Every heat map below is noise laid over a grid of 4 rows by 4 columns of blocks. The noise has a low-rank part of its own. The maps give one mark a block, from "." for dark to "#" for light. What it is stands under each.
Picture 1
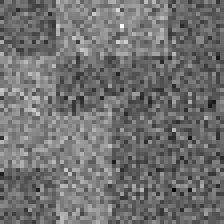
.##.
#...
##..
.#..
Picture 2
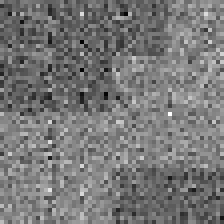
...#
..##
####
##..
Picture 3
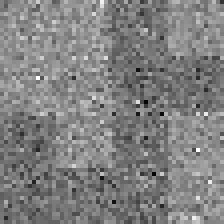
##.#
##..
.#.#
...#
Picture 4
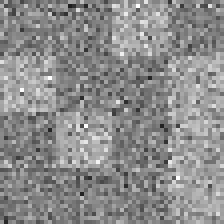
..#.
#..#
.#.#
...#
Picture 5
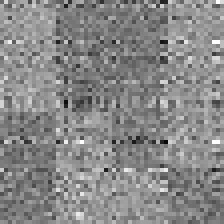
#..#
#..#
.#.#
.##.
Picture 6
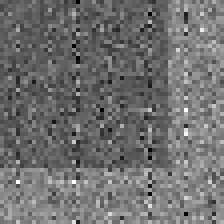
...#
...#
...#
####
